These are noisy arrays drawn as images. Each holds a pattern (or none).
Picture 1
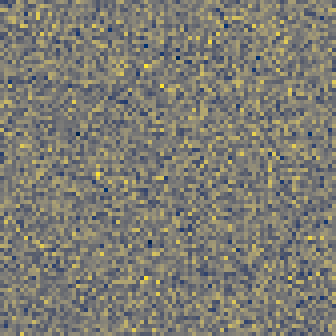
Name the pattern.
only noise
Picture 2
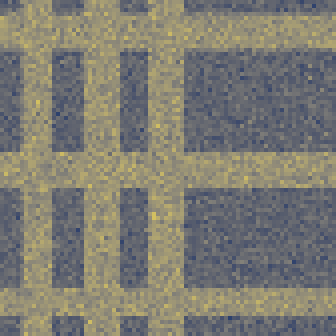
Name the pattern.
bands of rows crossing bands of columns
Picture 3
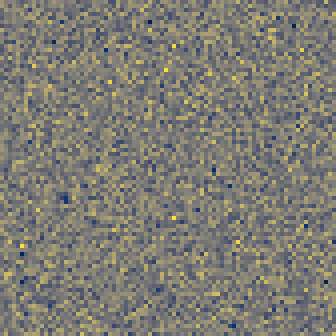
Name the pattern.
only noise
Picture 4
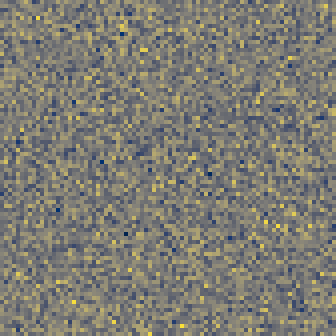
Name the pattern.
only noise
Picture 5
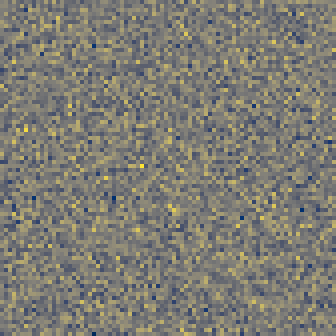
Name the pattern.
only noise
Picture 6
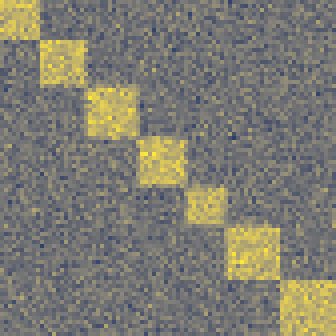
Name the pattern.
blocks along the diagonal
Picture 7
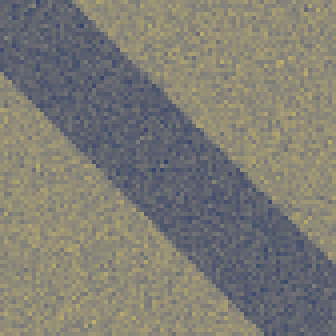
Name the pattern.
a diagonal band
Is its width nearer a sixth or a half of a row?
a half
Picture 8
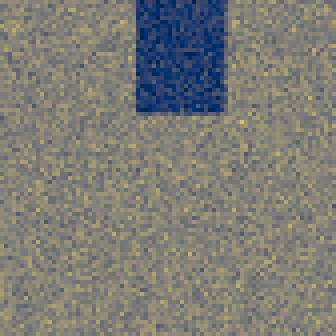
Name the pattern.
one block
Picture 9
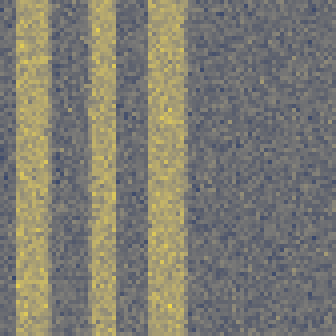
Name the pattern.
bands of columns
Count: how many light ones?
3
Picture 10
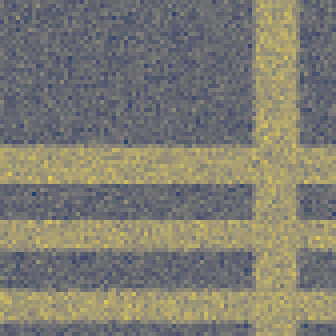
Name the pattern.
bands of rows crossing bands of columns
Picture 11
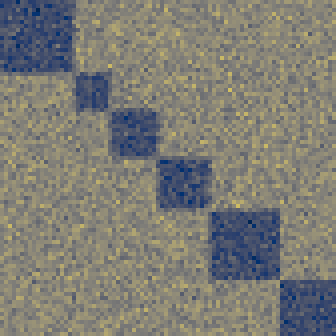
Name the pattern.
blocks along the diagonal
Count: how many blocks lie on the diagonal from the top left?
6
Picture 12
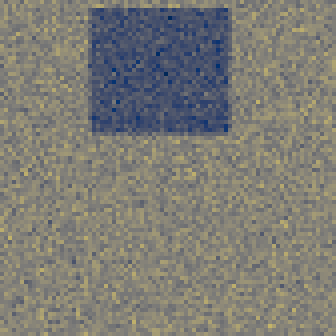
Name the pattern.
one block
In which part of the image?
top middle
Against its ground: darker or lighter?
darker
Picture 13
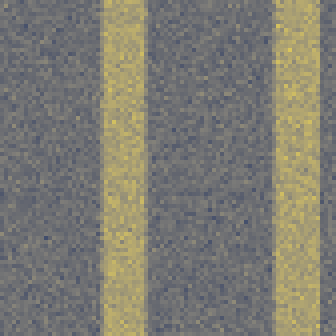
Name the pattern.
bands of columns
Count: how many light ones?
2
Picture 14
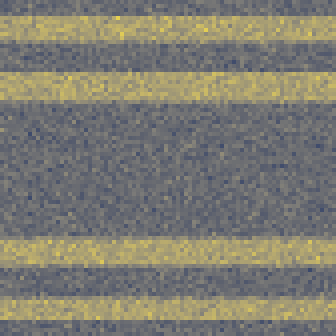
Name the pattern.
bands of rows
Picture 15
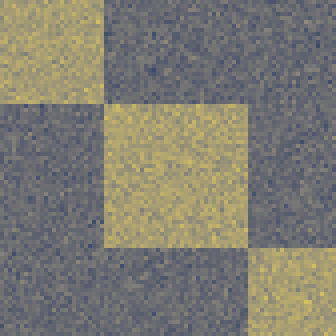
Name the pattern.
blocks along the diagonal
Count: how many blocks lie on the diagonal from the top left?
3
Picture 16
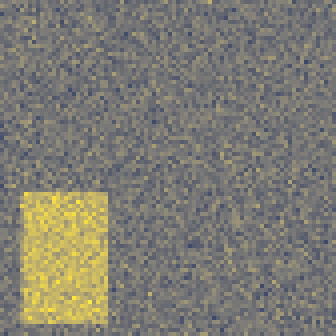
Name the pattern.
one block
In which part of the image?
bottom left
